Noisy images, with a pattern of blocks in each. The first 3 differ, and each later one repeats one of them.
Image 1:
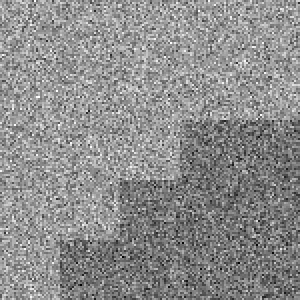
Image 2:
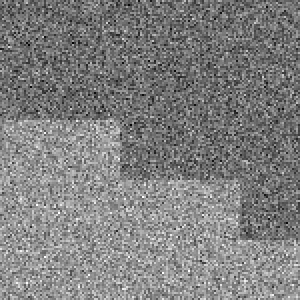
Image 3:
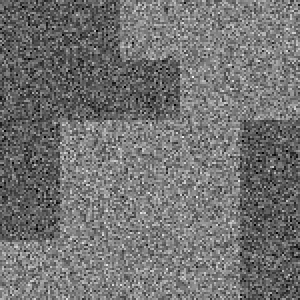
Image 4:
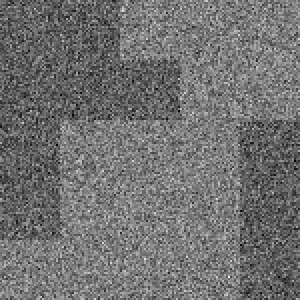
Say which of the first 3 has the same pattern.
3
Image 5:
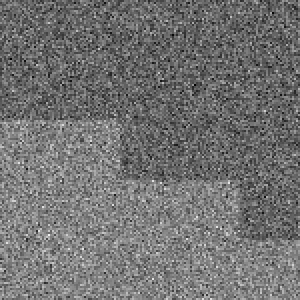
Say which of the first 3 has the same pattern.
2
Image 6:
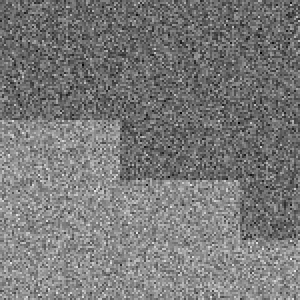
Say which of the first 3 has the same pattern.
2
